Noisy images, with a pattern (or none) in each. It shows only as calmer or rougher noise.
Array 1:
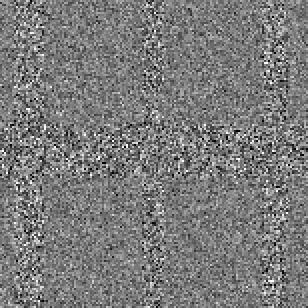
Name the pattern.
bands of rows crossing bands of columns
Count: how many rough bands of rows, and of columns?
1 and 3
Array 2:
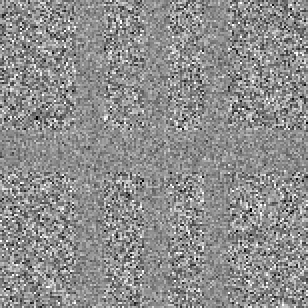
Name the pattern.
bands of rows crossing bands of columns
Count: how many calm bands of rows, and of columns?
1 and 3
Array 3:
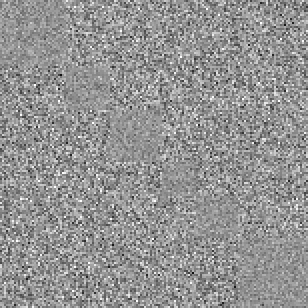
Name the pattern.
blocks along the diagonal
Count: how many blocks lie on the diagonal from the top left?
6
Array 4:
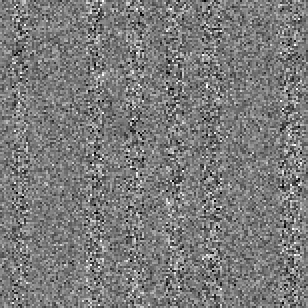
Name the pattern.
bands of columns
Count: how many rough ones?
6
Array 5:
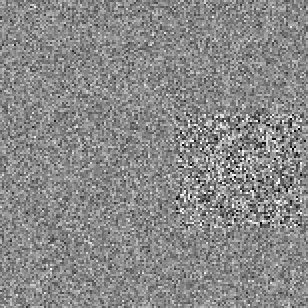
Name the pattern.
one block
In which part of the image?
middle right
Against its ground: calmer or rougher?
rougher
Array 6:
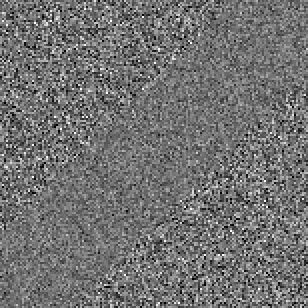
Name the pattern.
a diagonal band
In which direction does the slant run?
bottom left to top right
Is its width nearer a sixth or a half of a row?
a half
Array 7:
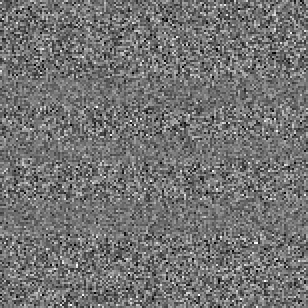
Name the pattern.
bands of rows
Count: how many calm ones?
3
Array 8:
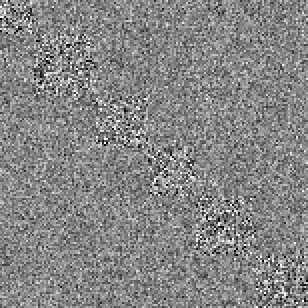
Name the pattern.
blocks along the diagonal
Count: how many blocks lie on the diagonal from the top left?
6
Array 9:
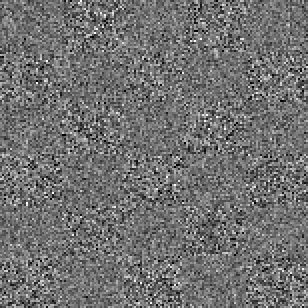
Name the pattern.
a checkerboard
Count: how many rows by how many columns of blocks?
6 by 5
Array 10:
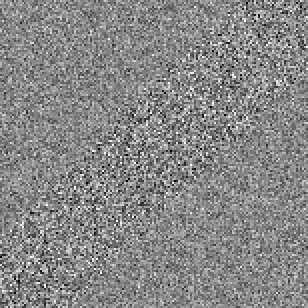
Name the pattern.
a diagonal band
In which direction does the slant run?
bottom left to top right
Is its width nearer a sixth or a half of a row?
a half
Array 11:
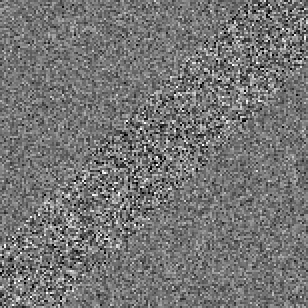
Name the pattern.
a diagonal band
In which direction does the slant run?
bottom left to top right
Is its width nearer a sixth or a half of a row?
a half
